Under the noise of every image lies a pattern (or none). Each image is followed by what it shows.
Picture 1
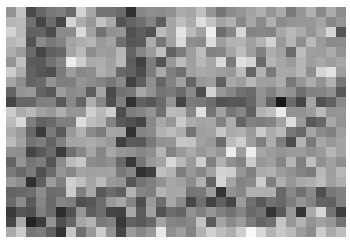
bands of rows crossing bands of columns
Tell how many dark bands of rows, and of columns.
2 and 2
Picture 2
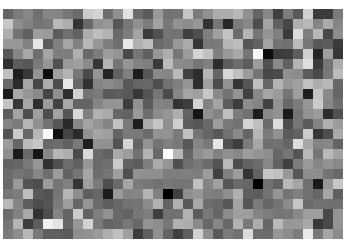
only noise
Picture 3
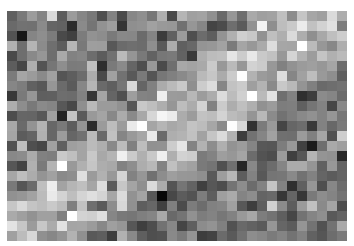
a diagonal band
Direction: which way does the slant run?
bottom left to top right
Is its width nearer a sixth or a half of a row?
a half
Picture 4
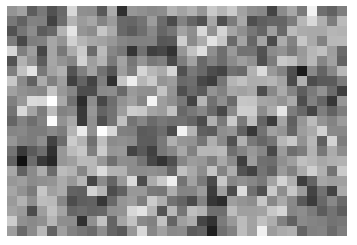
a checkerboard
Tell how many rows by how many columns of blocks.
4 by 6
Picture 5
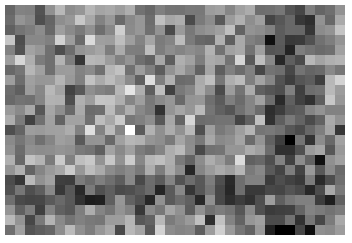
bands of rows crossing bands of columns
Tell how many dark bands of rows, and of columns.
1 and 1
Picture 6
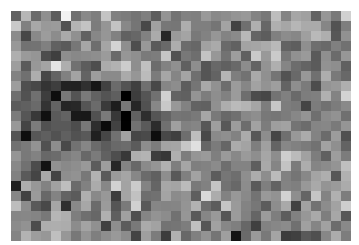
one block
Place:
middle left
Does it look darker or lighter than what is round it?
darker
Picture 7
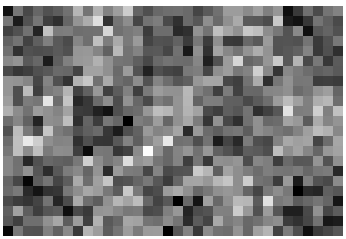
a checkerboard
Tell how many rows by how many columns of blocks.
3 by 5
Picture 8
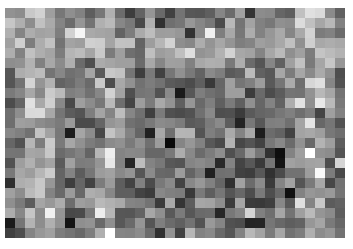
bands of rows crossing bands of columns
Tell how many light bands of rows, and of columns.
1 and 3
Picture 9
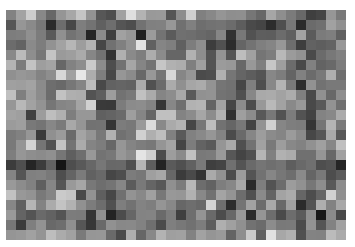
bands of rows crossing bands of columns
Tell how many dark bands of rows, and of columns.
3 and 3
